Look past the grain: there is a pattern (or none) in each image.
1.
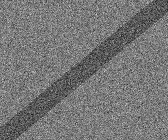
a diagonal band
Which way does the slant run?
bottom left to top right
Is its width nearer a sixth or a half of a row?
a sixth
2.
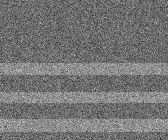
bands of rows
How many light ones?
3
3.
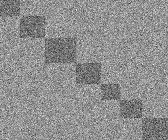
blocks along the diagonal
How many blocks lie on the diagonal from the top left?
7
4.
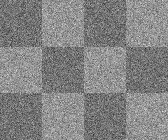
a checkerboard
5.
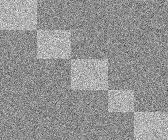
blocks along the diagonal
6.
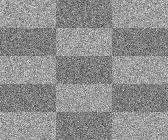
a checkerboard
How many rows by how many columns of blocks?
5 by 3
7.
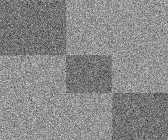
blocks along the diagonal
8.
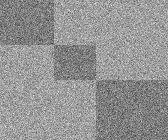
blocks along the diagonal
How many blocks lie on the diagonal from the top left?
3
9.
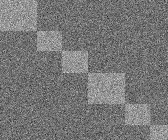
blocks along the diagonal
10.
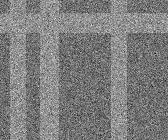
bands of rows crossing bands of columns
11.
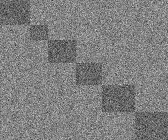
blocks along the diagonal
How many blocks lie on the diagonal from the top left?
6
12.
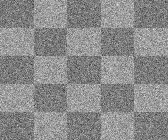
a checkerboard
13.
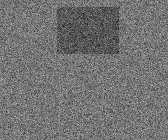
one block
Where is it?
top middle
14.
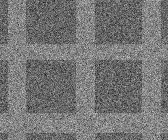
bands of rows crossing bands of columns
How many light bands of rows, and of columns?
2 and 3
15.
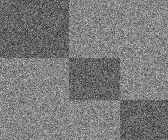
blocks along the diagonal
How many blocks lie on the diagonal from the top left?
3
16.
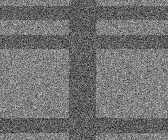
bands of rows crossing bands of columns
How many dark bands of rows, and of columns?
3 and 1
